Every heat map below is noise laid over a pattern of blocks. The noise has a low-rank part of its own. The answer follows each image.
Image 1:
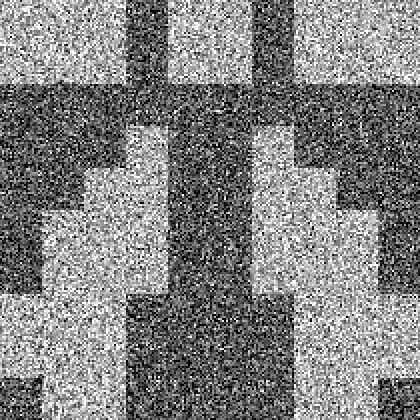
left and right mirror each other
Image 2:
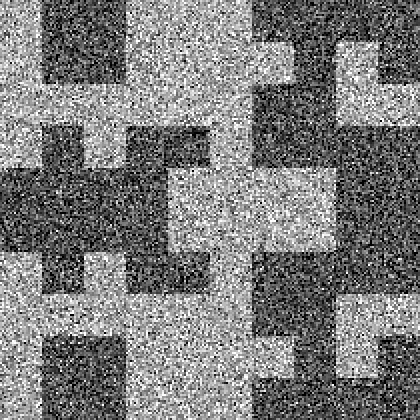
top and bottom mirror each other
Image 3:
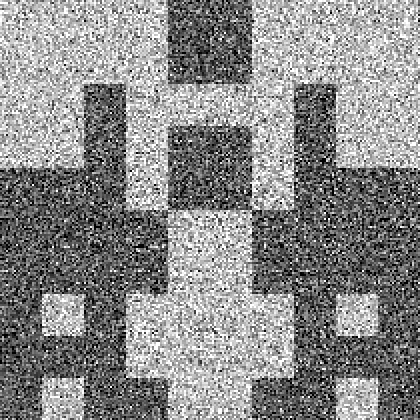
left and right mirror each other
